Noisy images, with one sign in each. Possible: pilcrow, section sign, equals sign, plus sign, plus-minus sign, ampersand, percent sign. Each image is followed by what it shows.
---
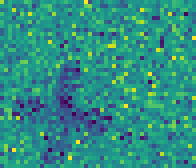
plus sign
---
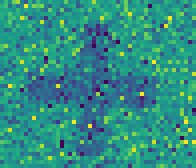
plus sign
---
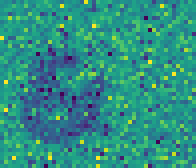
ampersand
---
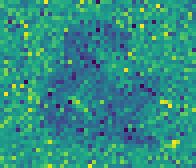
ampersand
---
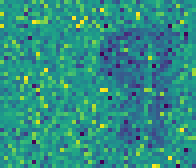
pilcrow
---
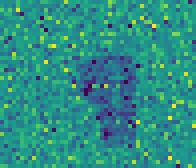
pilcrow
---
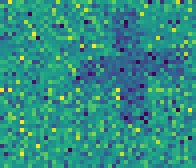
plus sign
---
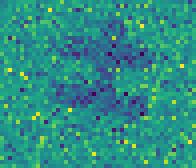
plus-minus sign
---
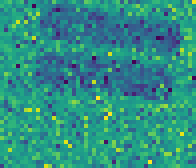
equals sign
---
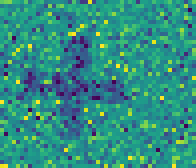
plus sign
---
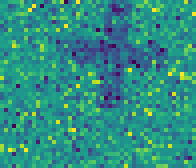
plus sign
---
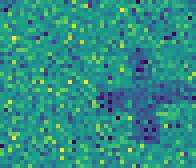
plus sign
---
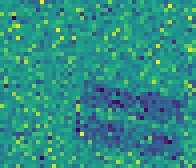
equals sign
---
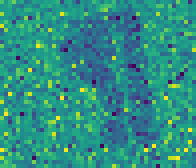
pilcrow
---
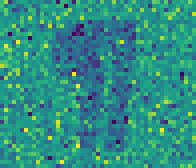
pilcrow
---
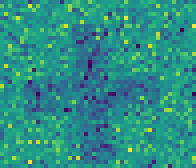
plus sign
